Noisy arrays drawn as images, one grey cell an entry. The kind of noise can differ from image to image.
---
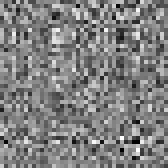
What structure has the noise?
low rank plus noise
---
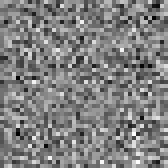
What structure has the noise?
low rank plus noise
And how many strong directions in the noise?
five to eight
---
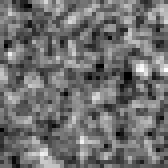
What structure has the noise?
blotchy
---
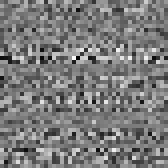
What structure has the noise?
rows of uneven size
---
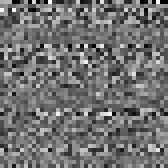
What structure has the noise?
rows of uneven size
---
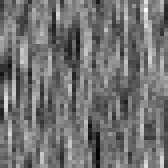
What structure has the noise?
streaked along the columns
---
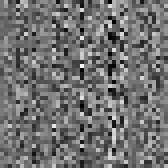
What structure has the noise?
columns of uneven size
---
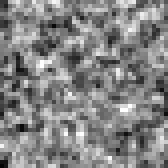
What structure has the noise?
blotchy
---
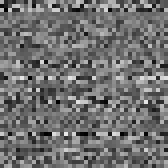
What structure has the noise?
rows of uneven size
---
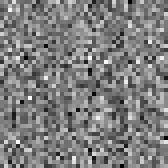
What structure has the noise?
low rank plus noise
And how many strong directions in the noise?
five to eight
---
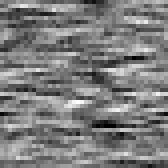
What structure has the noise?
streaked along the rows
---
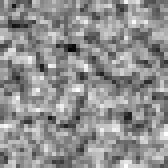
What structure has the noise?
blotchy
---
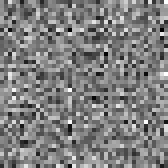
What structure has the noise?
low rank plus noise
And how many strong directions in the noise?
three or four
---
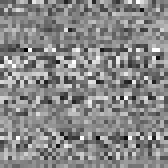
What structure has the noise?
rows of uneven size
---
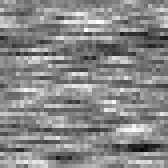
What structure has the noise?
streaked along the rows
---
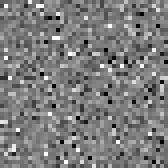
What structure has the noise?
heavy tails
